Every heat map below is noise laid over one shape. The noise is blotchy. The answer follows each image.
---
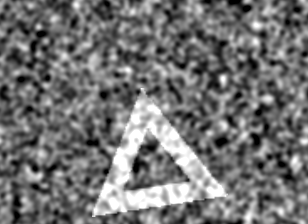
triangle frame
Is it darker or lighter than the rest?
lighter
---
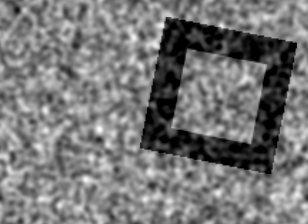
square frame
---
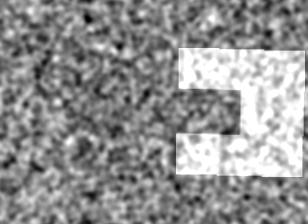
square with a notch
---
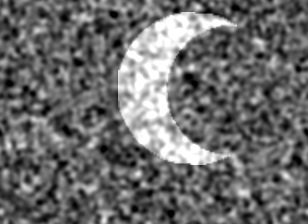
crescent
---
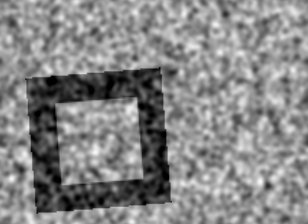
square frame
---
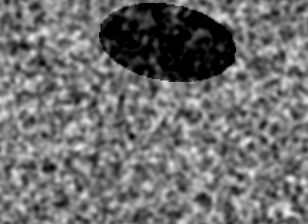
ellipse
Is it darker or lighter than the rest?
darker
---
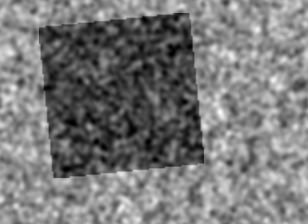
square
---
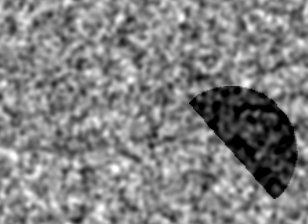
half disc
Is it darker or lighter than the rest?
darker
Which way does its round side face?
up and right
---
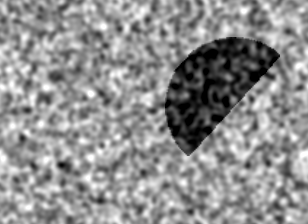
half disc
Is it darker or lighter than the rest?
darker
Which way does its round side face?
up and left
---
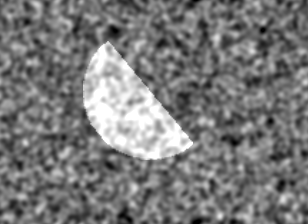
half disc
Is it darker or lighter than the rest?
lighter
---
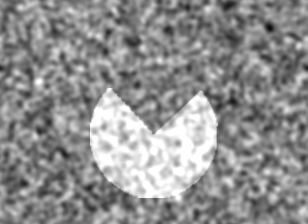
disc with a wedge cut out
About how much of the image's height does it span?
half
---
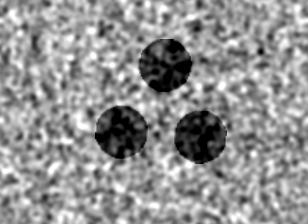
three dots
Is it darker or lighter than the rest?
darker
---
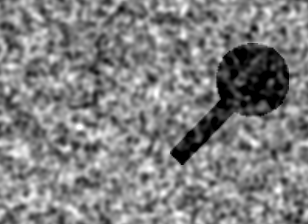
lollipop
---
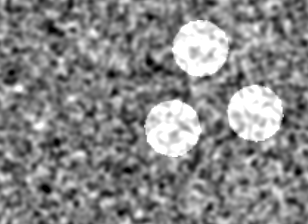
three dots
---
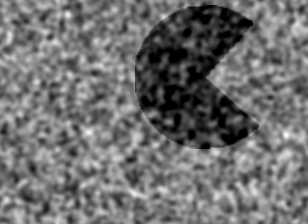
disc with a wedge cut out
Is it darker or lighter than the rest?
darker
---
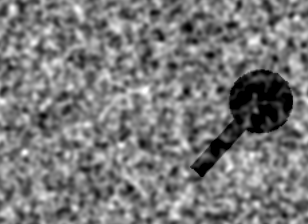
lollipop
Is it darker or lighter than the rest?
darker
